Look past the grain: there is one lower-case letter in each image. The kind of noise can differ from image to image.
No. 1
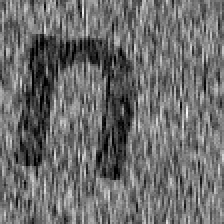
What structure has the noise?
streaked along the columns
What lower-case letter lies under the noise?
n
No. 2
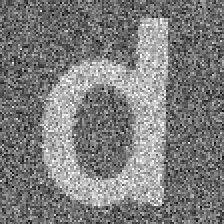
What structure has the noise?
independent entries
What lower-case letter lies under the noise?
d
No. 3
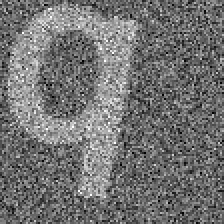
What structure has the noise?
independent entries
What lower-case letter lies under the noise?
q
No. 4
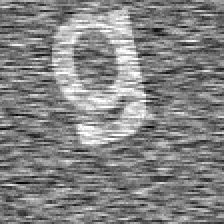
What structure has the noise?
streaked along the rows
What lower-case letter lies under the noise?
g
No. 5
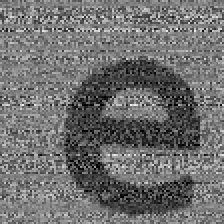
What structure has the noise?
rows of uneven size
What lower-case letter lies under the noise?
e
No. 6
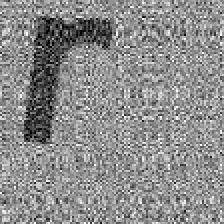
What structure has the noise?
low rank plus noise
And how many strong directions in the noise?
three or four
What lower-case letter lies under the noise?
r
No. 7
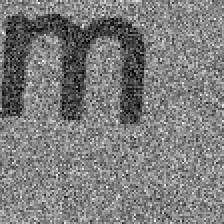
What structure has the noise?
independent entries
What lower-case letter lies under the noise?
m
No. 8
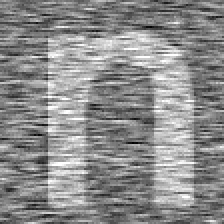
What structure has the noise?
streaked along the rows
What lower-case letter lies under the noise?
n
